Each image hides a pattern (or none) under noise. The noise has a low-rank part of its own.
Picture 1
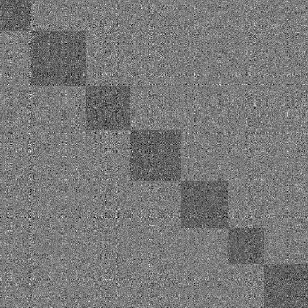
blocks along the diagonal
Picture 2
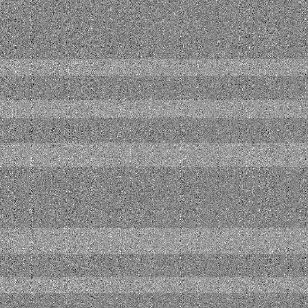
bands of rows
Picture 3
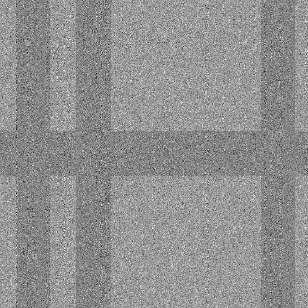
bands of rows crossing bands of columns
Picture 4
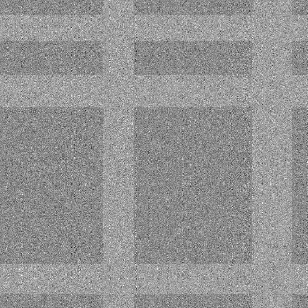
bands of rows crossing bands of columns
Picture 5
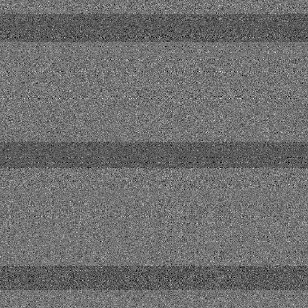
bands of rows
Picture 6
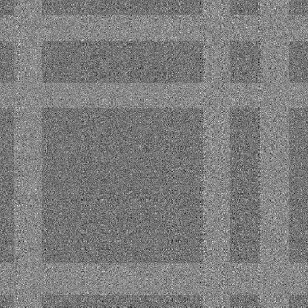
bands of rows crossing bands of columns
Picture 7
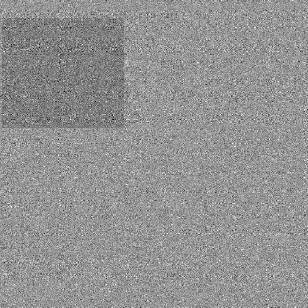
one block
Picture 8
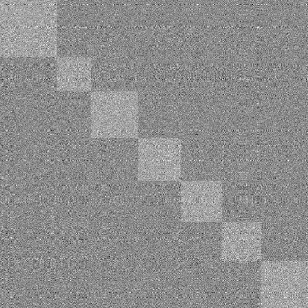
blocks along the diagonal
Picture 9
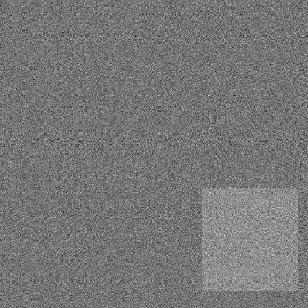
one block
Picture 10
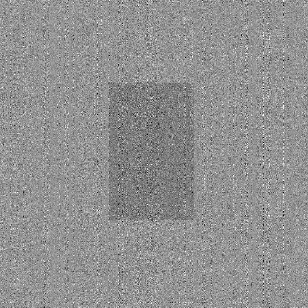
one block
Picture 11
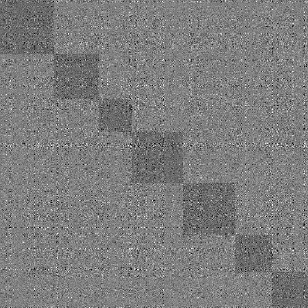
blocks along the diagonal
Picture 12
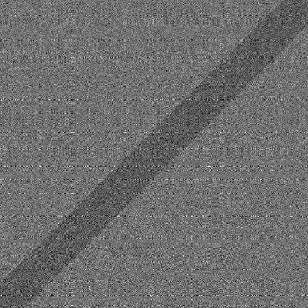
a diagonal band
